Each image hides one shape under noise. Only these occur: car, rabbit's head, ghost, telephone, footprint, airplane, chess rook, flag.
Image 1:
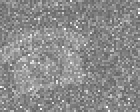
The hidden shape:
telephone
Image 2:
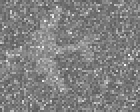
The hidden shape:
airplane
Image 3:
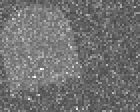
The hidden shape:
ghost
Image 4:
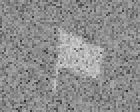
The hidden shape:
flag
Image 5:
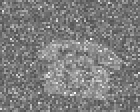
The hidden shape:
telephone
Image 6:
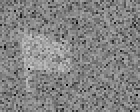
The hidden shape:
flag
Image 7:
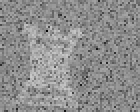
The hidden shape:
chess rook
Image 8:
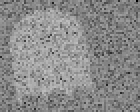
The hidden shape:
ghost
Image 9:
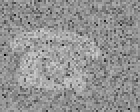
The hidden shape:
telephone
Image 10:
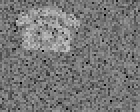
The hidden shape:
telephone
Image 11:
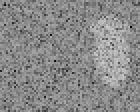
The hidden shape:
footprint
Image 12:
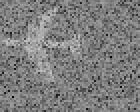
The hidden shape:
airplane
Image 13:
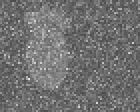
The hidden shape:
footprint
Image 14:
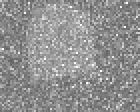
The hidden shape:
ghost
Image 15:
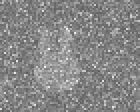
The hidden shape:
rabbit's head
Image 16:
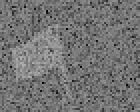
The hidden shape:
flag
